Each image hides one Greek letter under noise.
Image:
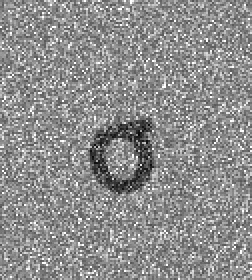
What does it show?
dark sigma, centre
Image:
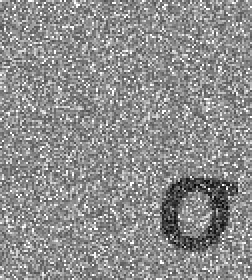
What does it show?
dark sigma, bottom right
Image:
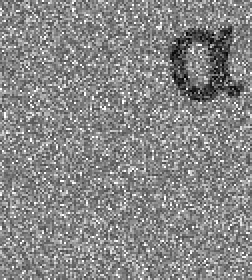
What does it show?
dark alpha, top right
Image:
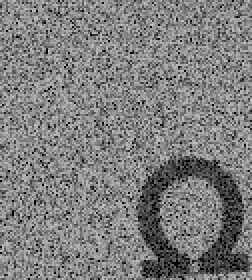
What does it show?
dark omega, bottom right
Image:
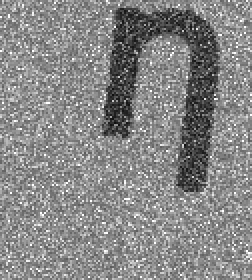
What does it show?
dark eta
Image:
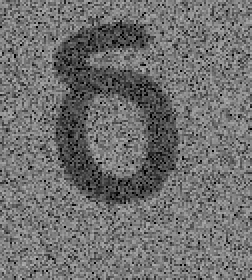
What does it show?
dark delta
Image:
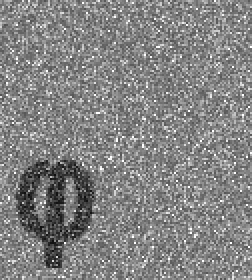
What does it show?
dark phi, bottom left
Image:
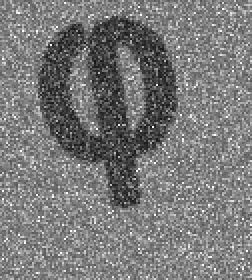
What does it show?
dark phi
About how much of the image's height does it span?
two thirds
